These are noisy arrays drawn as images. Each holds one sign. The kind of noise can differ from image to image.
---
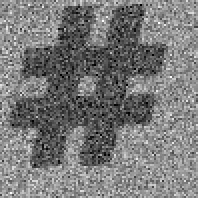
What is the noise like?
low rank plus noise
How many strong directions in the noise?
one
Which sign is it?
hash sign
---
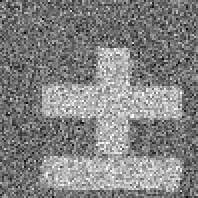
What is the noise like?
independent entries
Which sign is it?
plus-minus sign
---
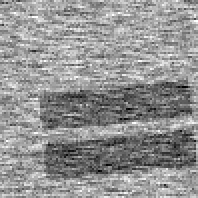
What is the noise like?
streaked along the rows
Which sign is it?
equals sign
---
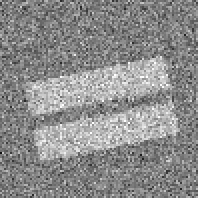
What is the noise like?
low rank plus noise
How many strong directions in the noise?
one
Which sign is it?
equals sign
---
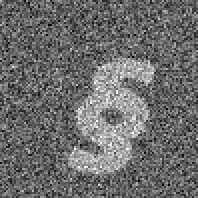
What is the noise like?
independent entries
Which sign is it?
section sign
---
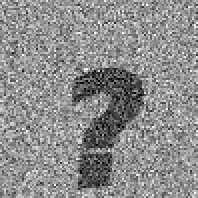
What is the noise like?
low rank plus noise
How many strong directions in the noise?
three or four
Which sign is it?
question mark
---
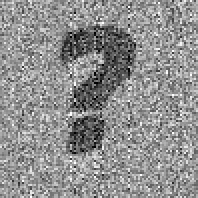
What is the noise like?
columns of uneven size
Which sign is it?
question mark
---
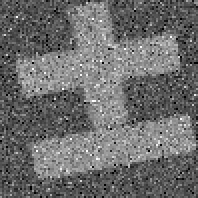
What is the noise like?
heavy tails
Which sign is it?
plus-minus sign
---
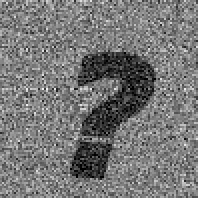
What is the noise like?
low rank plus noise
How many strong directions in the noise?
one
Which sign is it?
question mark
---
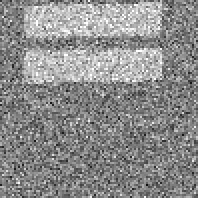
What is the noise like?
independent entries
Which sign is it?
equals sign
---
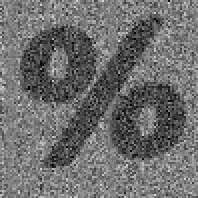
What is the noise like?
columns of uneven size
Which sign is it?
percent sign
